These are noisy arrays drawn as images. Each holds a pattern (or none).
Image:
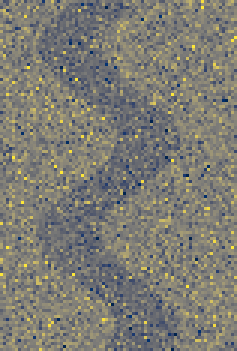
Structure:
a wavy band
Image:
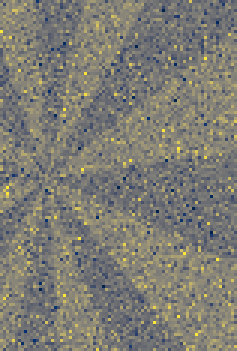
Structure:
spokes from one point
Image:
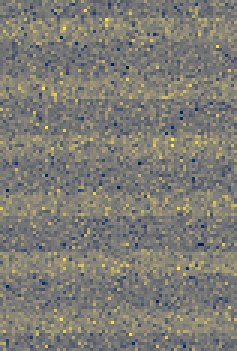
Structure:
horizontal stripes
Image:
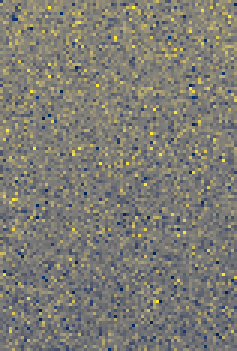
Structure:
a smooth slope
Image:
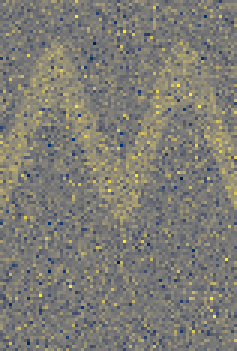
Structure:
a wavy band
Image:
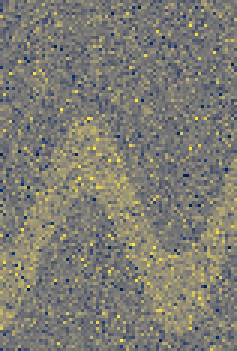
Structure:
a wavy band
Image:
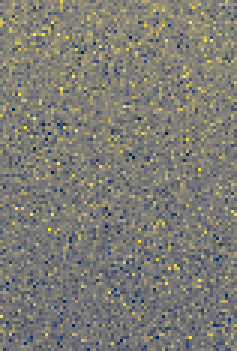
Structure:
a smooth slope
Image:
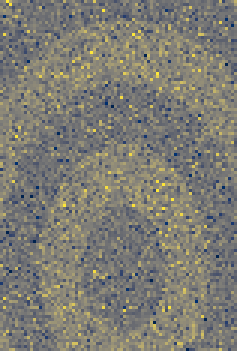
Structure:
rings round one point
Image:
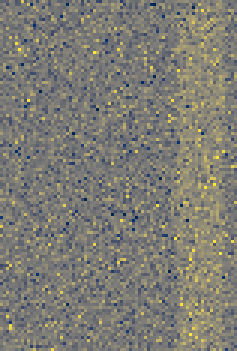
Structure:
one vertical stripe
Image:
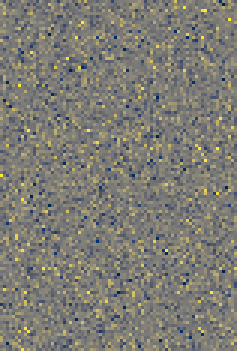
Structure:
only noise
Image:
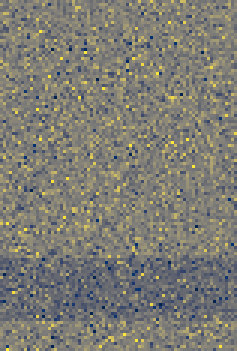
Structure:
one horizontal stripe
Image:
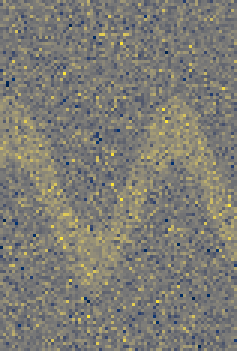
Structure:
a wavy band
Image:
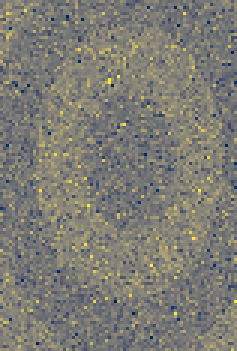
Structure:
rings round one point
